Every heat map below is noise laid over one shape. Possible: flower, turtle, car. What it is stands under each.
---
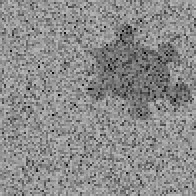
dark turtle
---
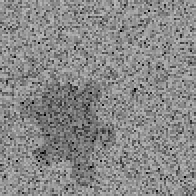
dark turtle
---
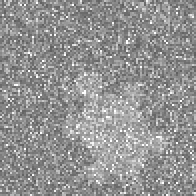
light turtle
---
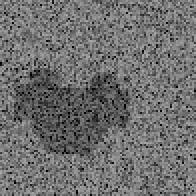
dark car
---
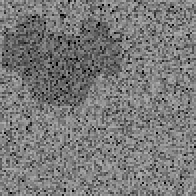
dark car
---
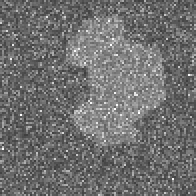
light car
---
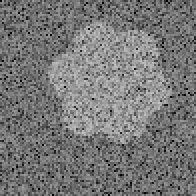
light flower
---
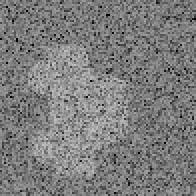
light car
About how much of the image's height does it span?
two thirds
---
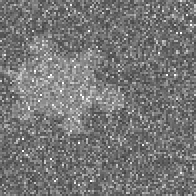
light turtle
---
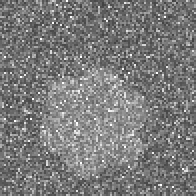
light flower
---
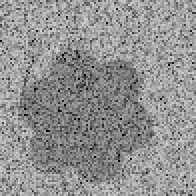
dark flower
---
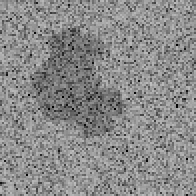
dark car
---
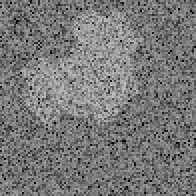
light car
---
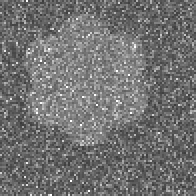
light flower
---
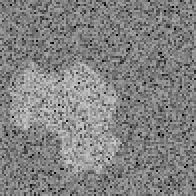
light car
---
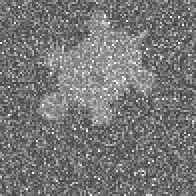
light turtle
